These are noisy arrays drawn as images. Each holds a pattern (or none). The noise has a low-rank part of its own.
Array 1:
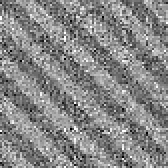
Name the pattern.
diagonal stripes
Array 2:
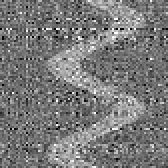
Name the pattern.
a wavy band
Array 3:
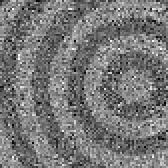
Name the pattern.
rings round one point
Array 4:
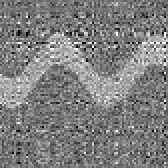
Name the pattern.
a wavy band
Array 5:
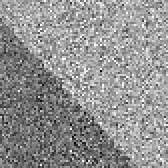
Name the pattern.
a sharp edge
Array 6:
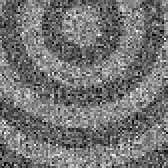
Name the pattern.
rings round one point
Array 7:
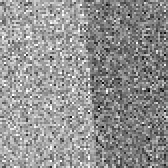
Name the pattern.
a sharp edge
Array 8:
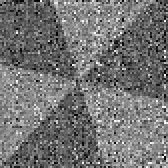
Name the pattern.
spokes from one point
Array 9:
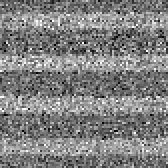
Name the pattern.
horizontal stripes
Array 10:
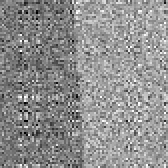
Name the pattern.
a sharp edge
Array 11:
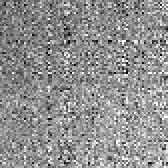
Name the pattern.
a smooth slope
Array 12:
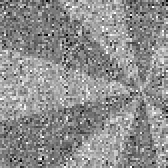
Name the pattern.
spokes from one point
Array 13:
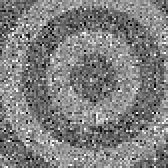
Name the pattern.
rings round one point
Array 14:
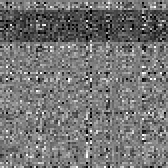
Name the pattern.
one horizontal stripe
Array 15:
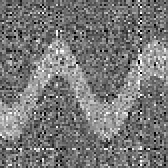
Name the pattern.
a wavy band
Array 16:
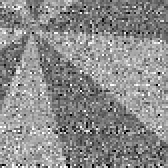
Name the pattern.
spokes from one point
